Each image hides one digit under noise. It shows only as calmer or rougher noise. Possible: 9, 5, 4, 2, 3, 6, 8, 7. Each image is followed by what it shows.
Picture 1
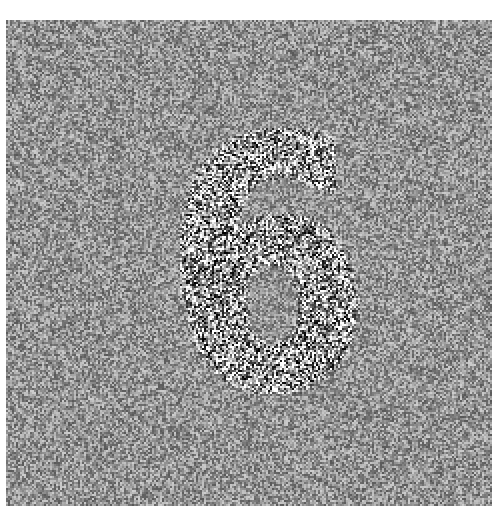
rough 6
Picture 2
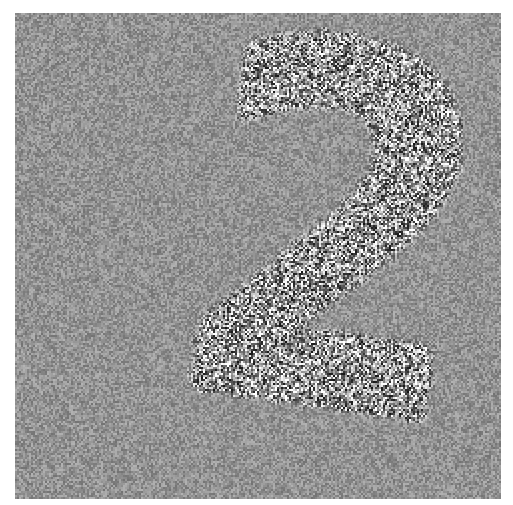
rough 2
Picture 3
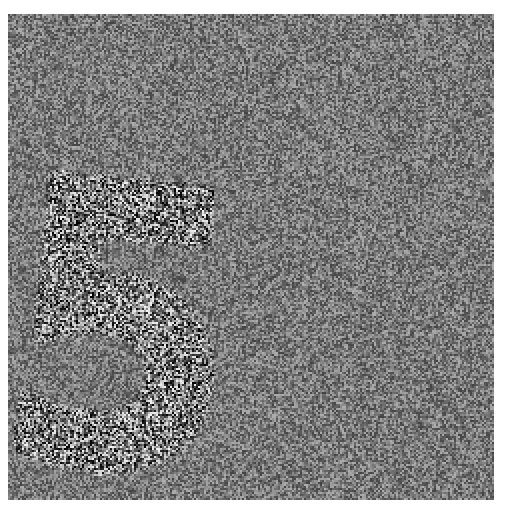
rough 5
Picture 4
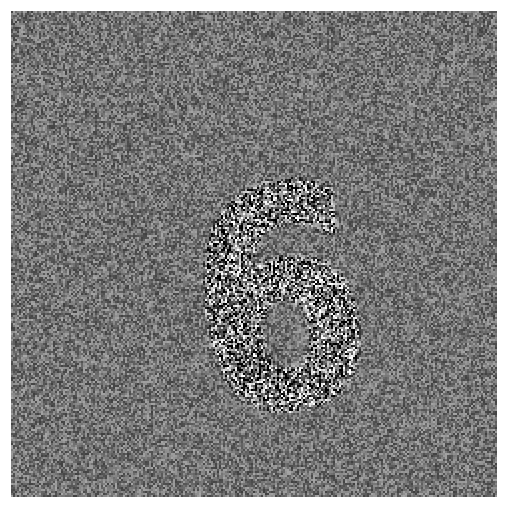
rough 6
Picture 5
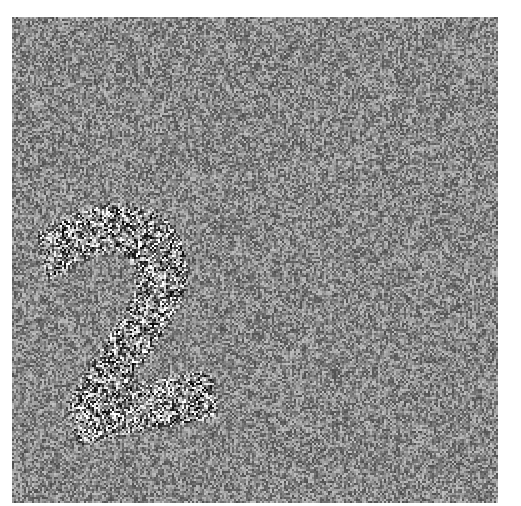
rough 2
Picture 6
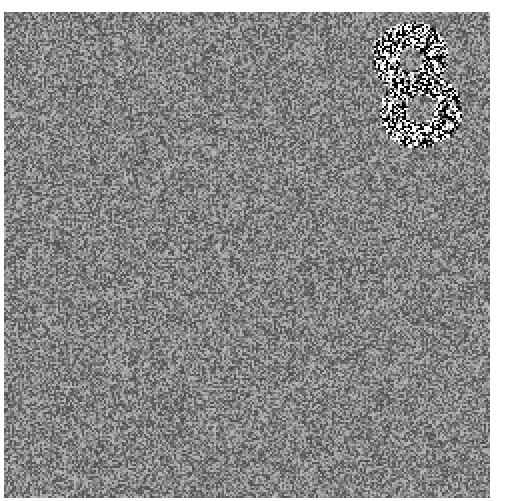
rough 8, top right
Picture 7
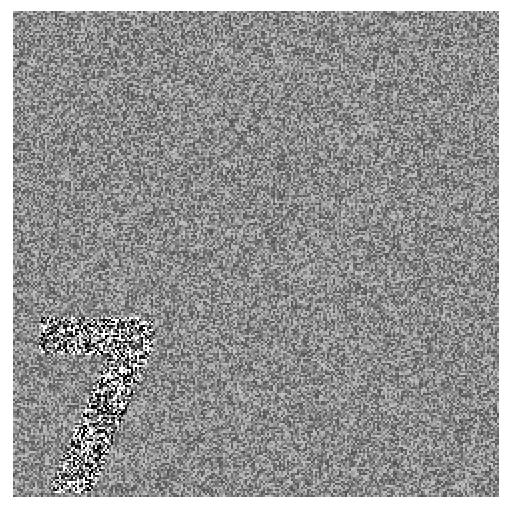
rough 7, bottom left
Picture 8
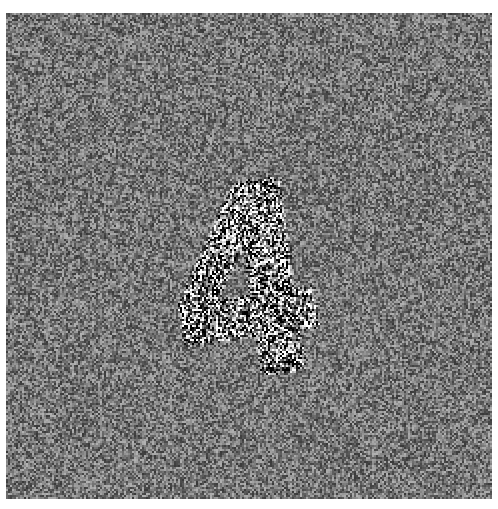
rough 4, centre
